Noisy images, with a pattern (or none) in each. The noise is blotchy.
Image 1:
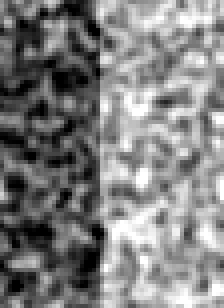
a sharp edge
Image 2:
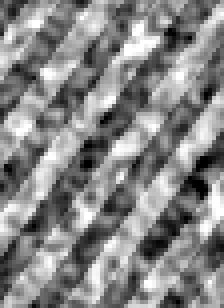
diagonal stripes
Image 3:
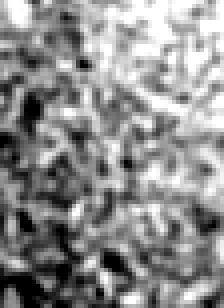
a smooth slope
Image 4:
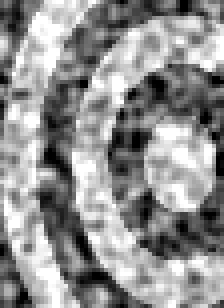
rings round one point
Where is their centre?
middle right
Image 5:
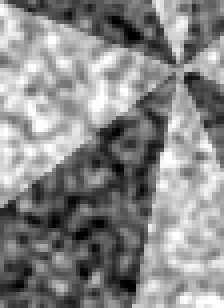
spokes from one point
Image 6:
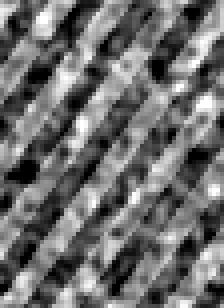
diagonal stripes
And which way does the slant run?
bottom left to top right
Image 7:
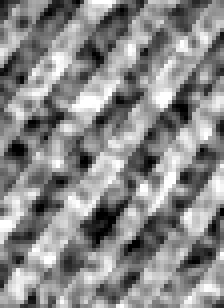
diagonal stripes
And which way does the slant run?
bottom left to top right
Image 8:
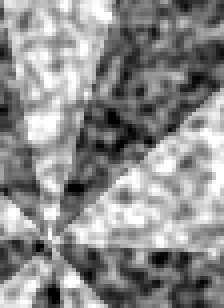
spokes from one point
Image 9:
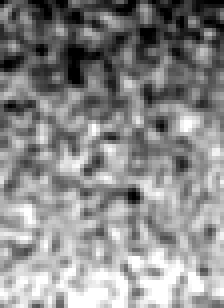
a smooth slope
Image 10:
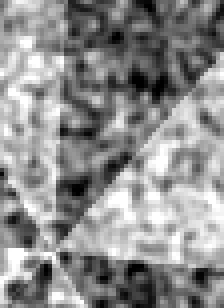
spokes from one point
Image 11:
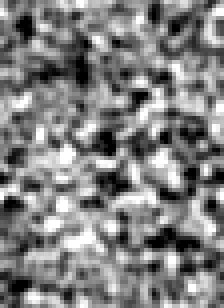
only noise
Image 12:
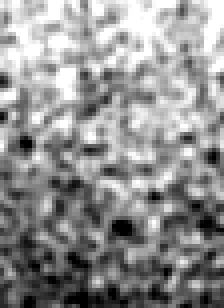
a smooth slope
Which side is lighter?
top
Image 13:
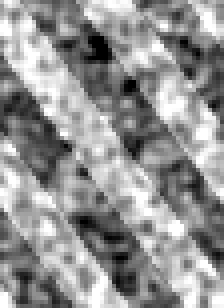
diagonal stripes
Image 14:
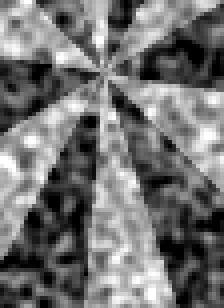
spokes from one point
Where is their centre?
top middle
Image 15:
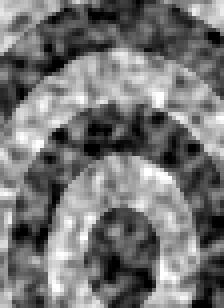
rings round one point
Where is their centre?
bottom middle
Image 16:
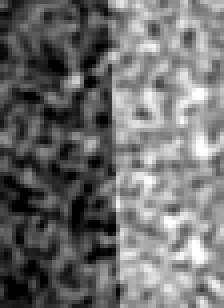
a sharp edge
